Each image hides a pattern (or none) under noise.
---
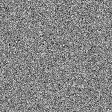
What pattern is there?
only noise
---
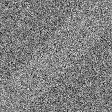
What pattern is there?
a diagonal band
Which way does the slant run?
bottom left to top right
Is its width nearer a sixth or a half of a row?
a half
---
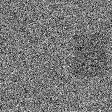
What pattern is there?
one block
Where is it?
middle right
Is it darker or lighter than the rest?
darker
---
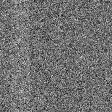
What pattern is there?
one band of columns
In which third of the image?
left
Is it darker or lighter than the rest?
lighter
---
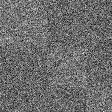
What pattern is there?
blocks along the diagonal
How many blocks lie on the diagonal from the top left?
3
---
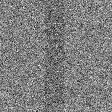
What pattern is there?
one band of columns
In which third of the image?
middle
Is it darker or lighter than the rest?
darker
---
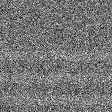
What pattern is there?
bands of rows
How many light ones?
3
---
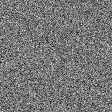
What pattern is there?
only noise
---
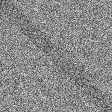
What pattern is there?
a diagonal band
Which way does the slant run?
top left to bottom right
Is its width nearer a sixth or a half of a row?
a sixth
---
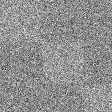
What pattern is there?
blocks along the diagonal
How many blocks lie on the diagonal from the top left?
3
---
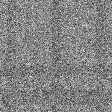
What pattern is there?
bands of rows crossing bands of columns
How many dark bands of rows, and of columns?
2 and 3
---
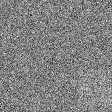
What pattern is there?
one block
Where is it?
bottom right
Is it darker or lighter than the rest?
lighter
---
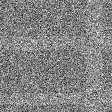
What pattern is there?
bands of rows crossing bands of columns
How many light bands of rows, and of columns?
2 and 1
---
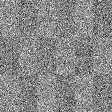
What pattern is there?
a checkerboard
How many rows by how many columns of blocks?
3 by 6
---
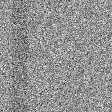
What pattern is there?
one band of columns
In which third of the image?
left
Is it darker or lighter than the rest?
darker
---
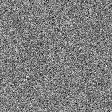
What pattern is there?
only noise
